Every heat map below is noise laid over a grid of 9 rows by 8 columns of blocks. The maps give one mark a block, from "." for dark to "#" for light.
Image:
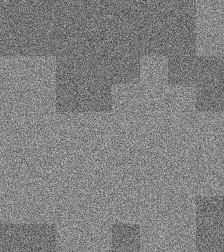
. . . . . . . #
. . . . . . . #
# # . . . # . .
# # . . # # # .
# # # # # # # #
# # # # # # # #
# # # # # # # #
# # # # # # # .
. . # # . # # .
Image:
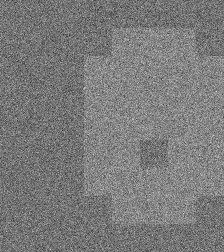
. . . . . . . .
. . . . # # # .
. . . # # # # #
. . . # # # # #
. . . # # # # #
. . . # # . # #
. . . # # # # #
. . . . # # # .
. . . . . . . .
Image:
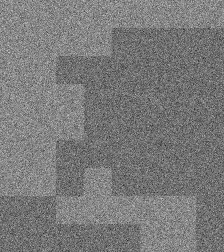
# # # # # # # #
# # # # . . . .
# # . . . . . .
# # # . . . . .
# # # . . . . .
# # . . . . . .
# # . # . . . .
. . # # # # # .
. . . . . # # .
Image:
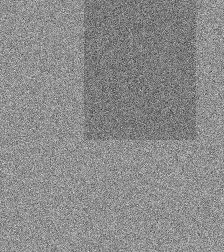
# # # . . . . #
# # # . . . . #
# # # . . . . #
# # # . . . . #
# # # . . . . #
# # # # # # # #
# # # # # # # #
# # # # # # # #
# # # # # # # #
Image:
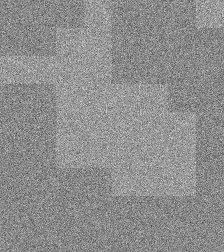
. . . # . . . #
. . # # . . . .
# # # # . . . .
. . # # # # . .
. . # # # # # .
. . # # # # # .
. . . . # # # .
. . . . . . . .
. . . . . . . .
